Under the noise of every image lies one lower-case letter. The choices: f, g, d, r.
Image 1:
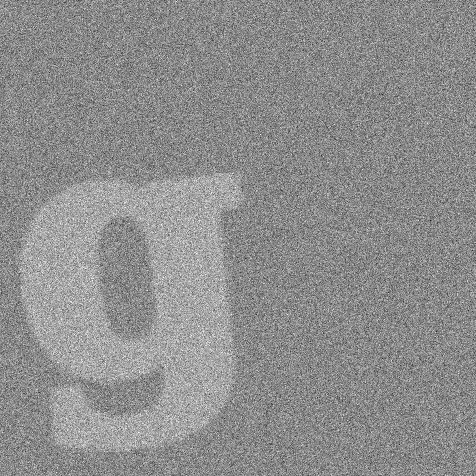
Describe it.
light g
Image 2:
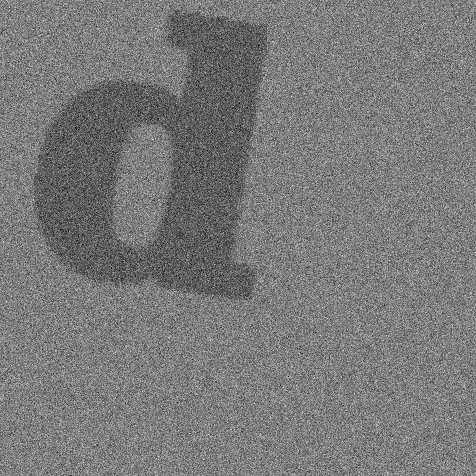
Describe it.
dark d
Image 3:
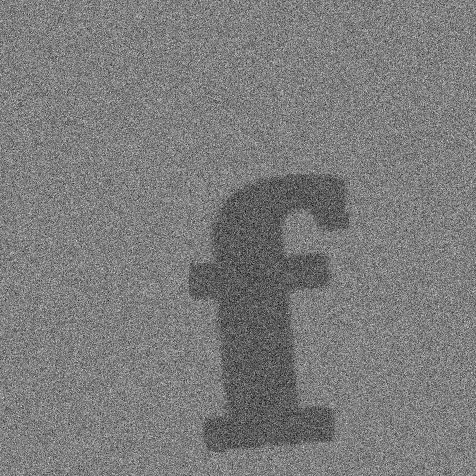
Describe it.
dark f
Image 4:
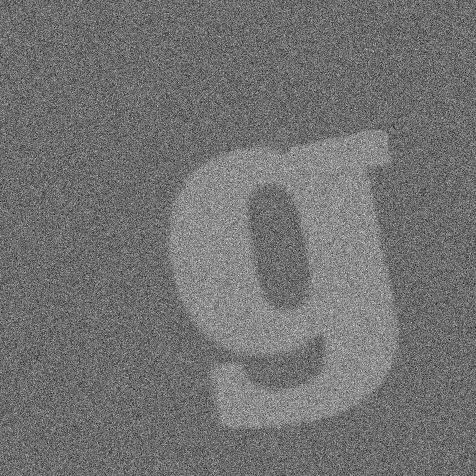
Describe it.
light g
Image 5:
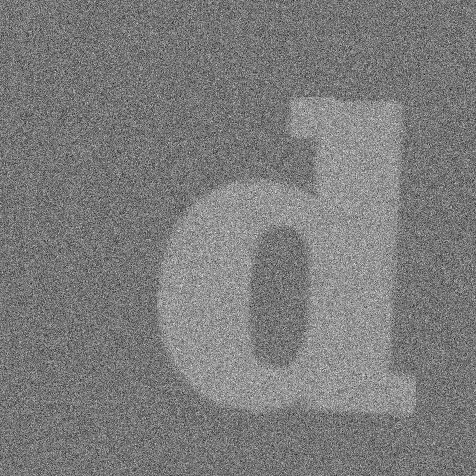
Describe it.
light d
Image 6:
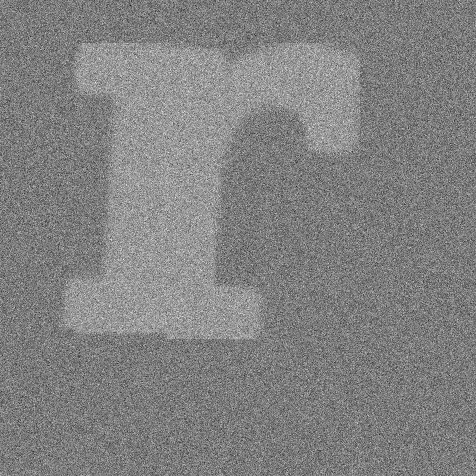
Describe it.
light r
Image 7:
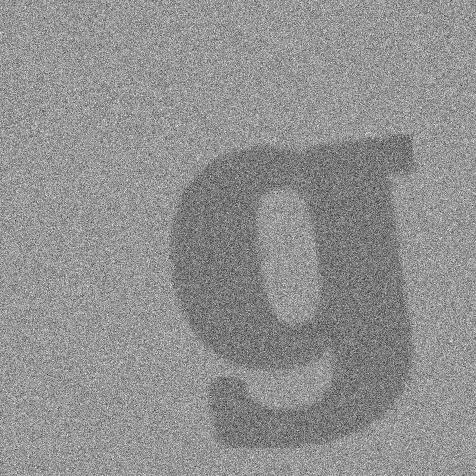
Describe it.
dark g
